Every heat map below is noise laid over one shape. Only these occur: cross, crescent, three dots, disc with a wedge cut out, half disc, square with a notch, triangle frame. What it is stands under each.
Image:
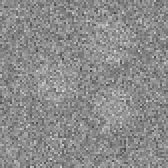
three dots
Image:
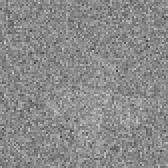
cross
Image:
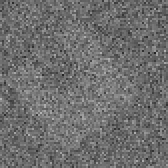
square with a notch
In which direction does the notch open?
up and left
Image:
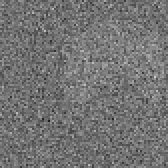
disc with a wedge cut out
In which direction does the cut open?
down
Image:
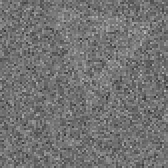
triangle frame
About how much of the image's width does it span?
two thirds
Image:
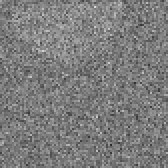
half disc
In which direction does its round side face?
down
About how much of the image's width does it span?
two thirds
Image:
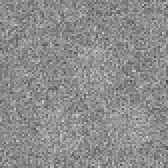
three dots
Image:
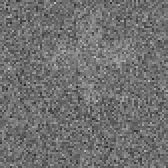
cross
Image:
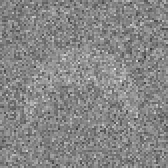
crescent
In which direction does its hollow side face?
down
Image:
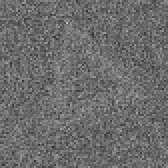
triangle frame
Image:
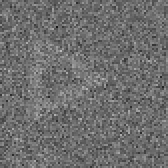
triangle frame
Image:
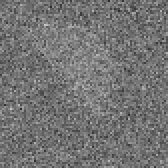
half disc
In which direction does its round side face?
up and right
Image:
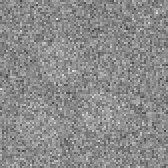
three dots
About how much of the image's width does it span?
two thirds
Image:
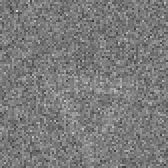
triangle frame
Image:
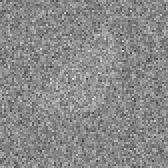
half disc
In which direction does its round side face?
down and right
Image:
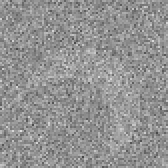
crescent
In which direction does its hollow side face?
down and left
